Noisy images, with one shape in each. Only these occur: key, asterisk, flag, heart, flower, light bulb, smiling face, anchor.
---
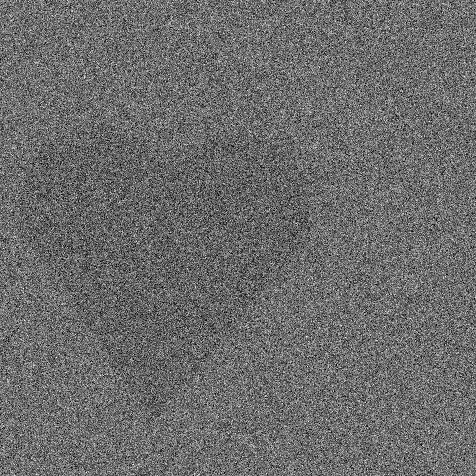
heart
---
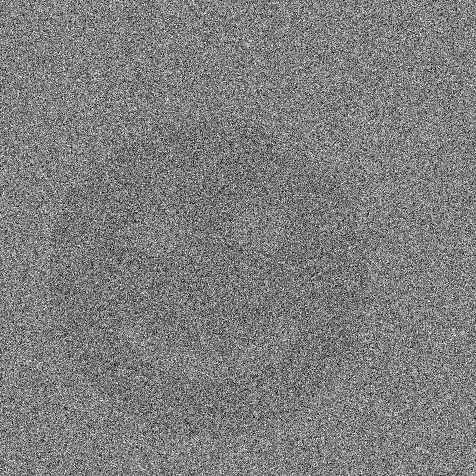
smiling face
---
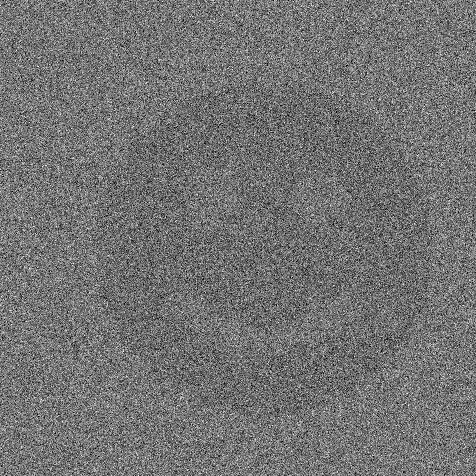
smiling face
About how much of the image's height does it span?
two thirds
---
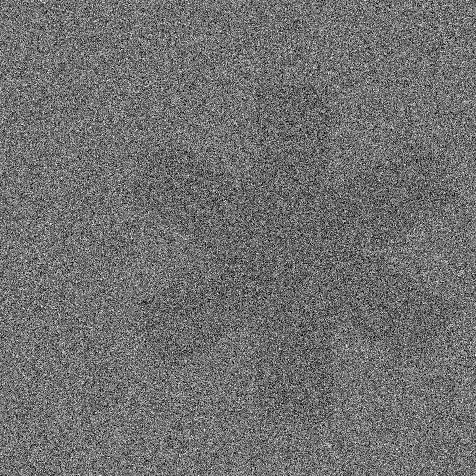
asterisk
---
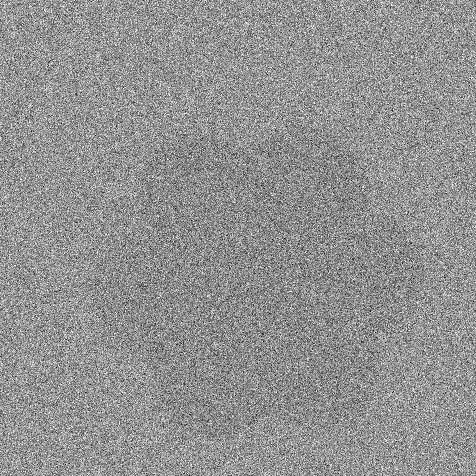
flower
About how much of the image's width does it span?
two thirds
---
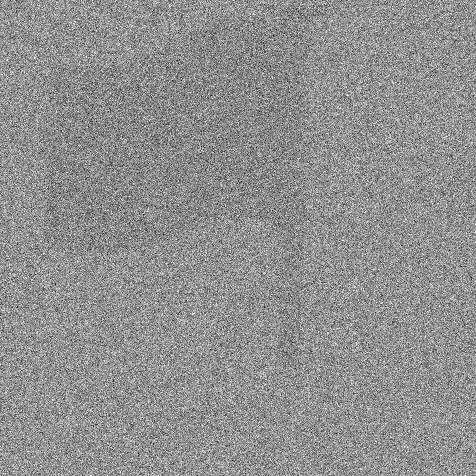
flag
